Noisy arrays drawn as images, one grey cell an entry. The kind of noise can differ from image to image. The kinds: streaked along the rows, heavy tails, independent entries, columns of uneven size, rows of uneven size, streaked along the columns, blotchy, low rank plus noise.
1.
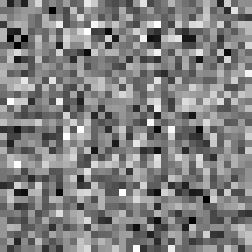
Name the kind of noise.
low rank plus noise
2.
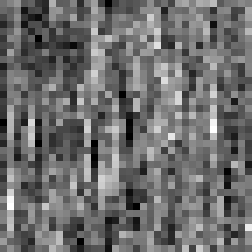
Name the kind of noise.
streaked along the columns
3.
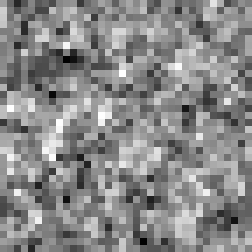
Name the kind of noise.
blotchy
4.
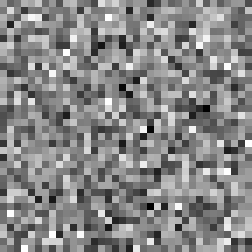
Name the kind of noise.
independent entries
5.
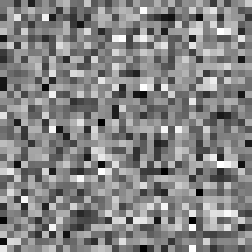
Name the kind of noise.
low rank plus noise
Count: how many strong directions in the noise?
three or four
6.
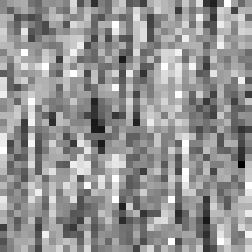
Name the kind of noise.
streaked along the columns
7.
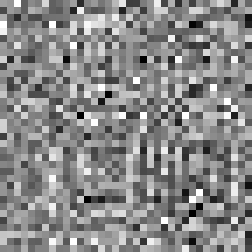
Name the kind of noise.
low rank plus noise
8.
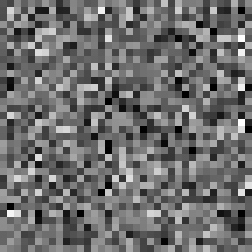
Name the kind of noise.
low rank plus noise
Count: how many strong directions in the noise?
one
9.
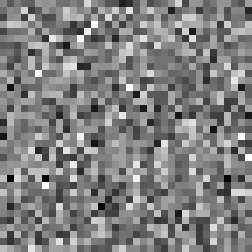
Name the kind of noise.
independent entries
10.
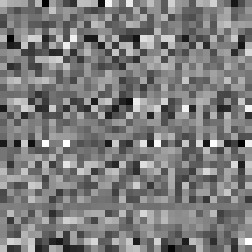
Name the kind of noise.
rows of uneven size
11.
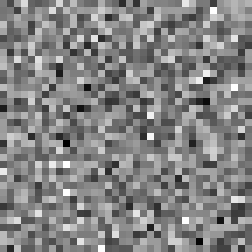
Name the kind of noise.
independent entries
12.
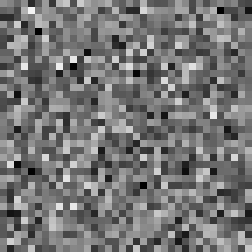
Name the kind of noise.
independent entries
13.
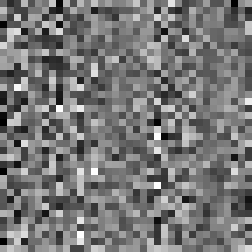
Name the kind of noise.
columns of uneven size
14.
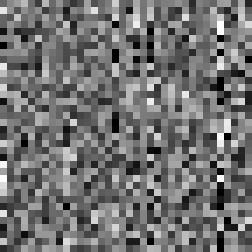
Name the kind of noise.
columns of uneven size
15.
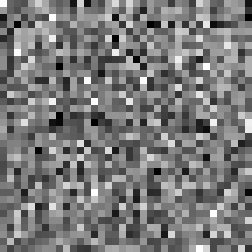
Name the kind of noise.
low rank plus noise
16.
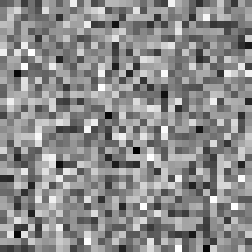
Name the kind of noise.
independent entries
